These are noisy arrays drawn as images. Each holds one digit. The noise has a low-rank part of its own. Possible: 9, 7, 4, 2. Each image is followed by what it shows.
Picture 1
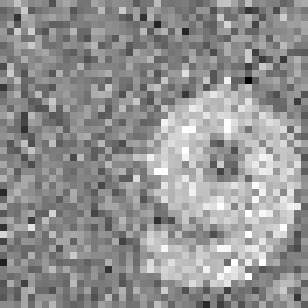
9
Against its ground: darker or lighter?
lighter
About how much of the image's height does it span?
two thirds
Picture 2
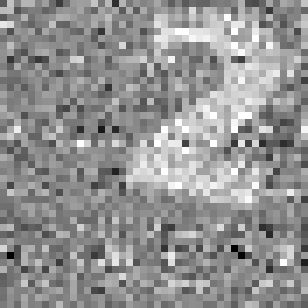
2
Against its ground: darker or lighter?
lighter
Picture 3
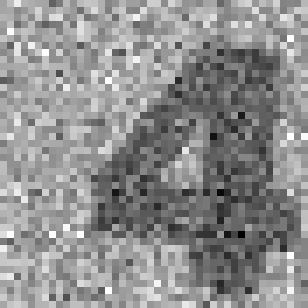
4
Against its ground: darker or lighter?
darker
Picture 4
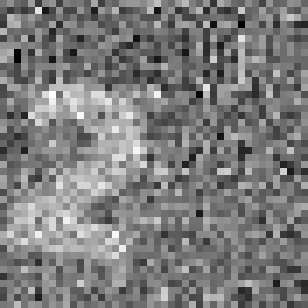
2
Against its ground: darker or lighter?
lighter
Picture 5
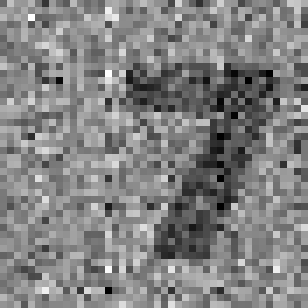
7
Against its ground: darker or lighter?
darker
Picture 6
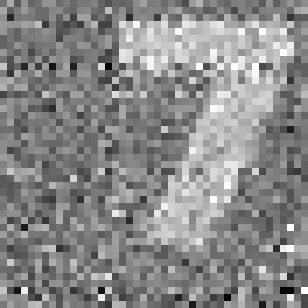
7
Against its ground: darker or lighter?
lighter
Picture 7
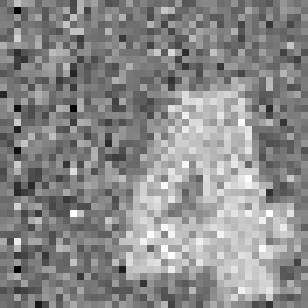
4
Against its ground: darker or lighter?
lighter
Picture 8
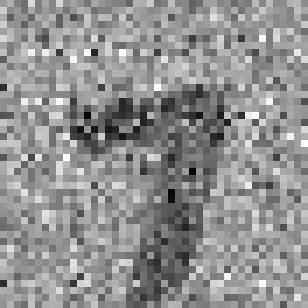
7
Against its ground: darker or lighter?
darker
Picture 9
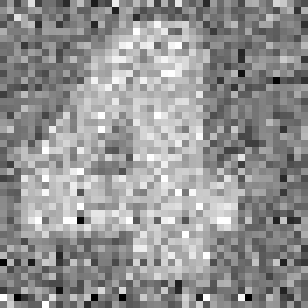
4
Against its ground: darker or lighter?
lighter
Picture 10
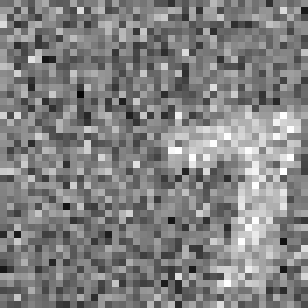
7
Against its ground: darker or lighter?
lighter
